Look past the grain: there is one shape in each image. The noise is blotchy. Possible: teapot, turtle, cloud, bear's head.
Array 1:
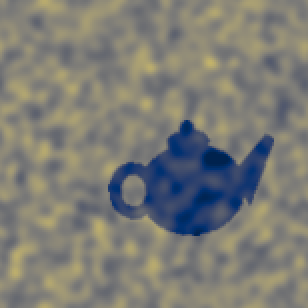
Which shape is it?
teapot
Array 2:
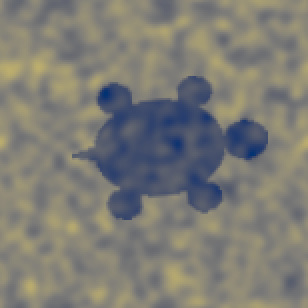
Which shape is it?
turtle
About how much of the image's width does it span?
two thirds
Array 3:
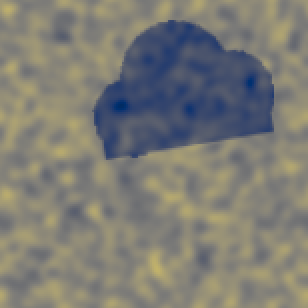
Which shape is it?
cloud
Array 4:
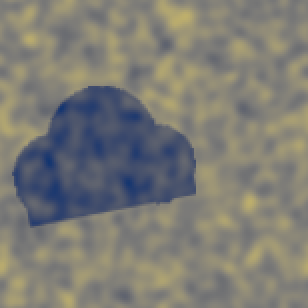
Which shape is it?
cloud
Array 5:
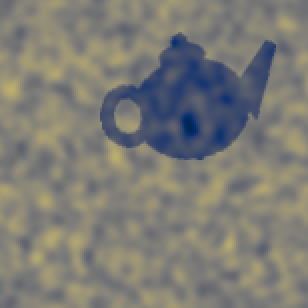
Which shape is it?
teapot
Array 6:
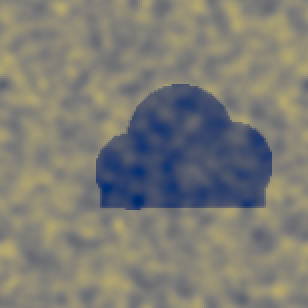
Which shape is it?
cloud
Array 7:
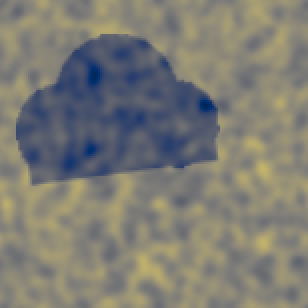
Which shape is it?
cloud
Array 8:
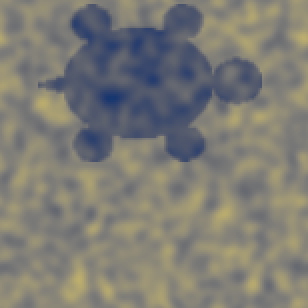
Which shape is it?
turtle
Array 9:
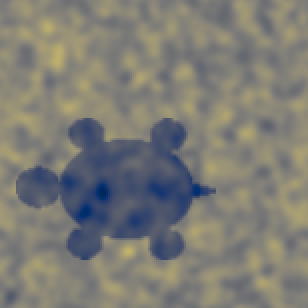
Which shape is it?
turtle
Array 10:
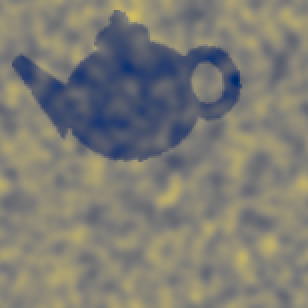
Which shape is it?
teapot
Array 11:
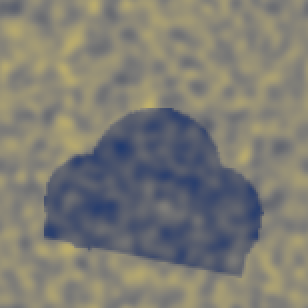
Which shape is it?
cloud
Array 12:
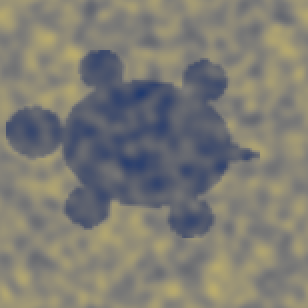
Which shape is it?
turtle
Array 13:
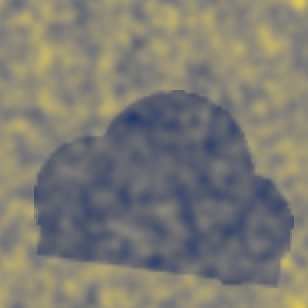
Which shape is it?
cloud
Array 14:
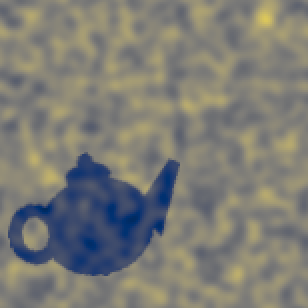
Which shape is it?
teapot
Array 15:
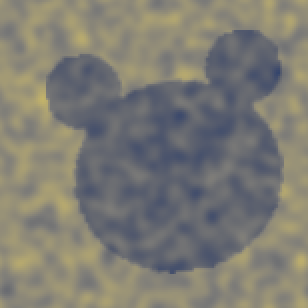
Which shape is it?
bear's head
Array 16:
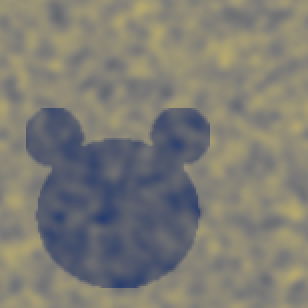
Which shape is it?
bear's head
